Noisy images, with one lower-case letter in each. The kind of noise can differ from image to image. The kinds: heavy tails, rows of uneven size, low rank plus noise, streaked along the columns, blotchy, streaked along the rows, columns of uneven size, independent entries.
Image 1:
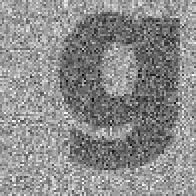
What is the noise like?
low rank plus noise
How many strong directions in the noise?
five to eight
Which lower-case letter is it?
g
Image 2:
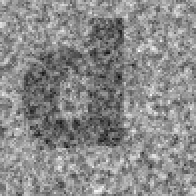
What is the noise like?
blotchy
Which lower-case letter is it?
d
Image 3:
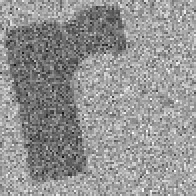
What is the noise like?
independent entries
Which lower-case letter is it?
r
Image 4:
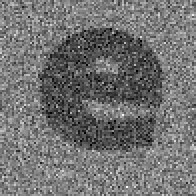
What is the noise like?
independent entries
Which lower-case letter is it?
e
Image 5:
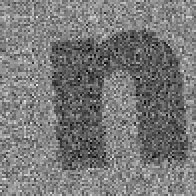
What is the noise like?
low rank plus noise
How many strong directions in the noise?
five to eight
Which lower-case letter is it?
n
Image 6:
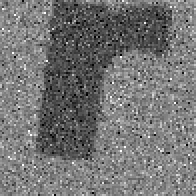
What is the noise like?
heavy tails
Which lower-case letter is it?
r
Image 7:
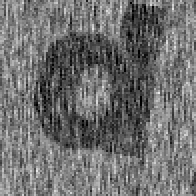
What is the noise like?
streaked along the columns
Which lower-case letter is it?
d
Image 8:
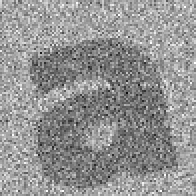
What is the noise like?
low rank plus noise
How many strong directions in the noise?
five to eight
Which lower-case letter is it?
a
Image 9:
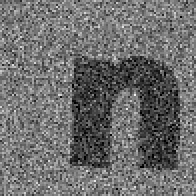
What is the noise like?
independent entries
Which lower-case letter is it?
n
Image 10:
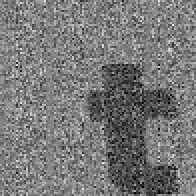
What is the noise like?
columns of uneven size
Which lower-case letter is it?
t
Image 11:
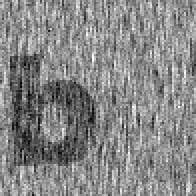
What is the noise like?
streaked along the columns
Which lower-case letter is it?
b
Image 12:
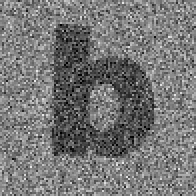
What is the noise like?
independent entries
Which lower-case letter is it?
b
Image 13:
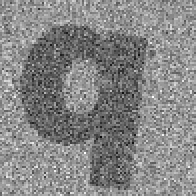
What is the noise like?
low rank plus noise
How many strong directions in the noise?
two
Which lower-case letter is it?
q
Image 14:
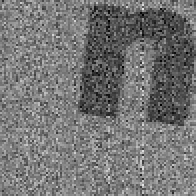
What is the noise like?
columns of uneven size
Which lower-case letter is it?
n
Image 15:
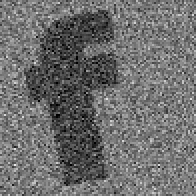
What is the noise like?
low rank plus noise
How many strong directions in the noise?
one
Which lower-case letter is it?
f
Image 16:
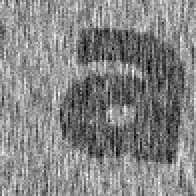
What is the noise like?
streaked along the columns
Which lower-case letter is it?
a
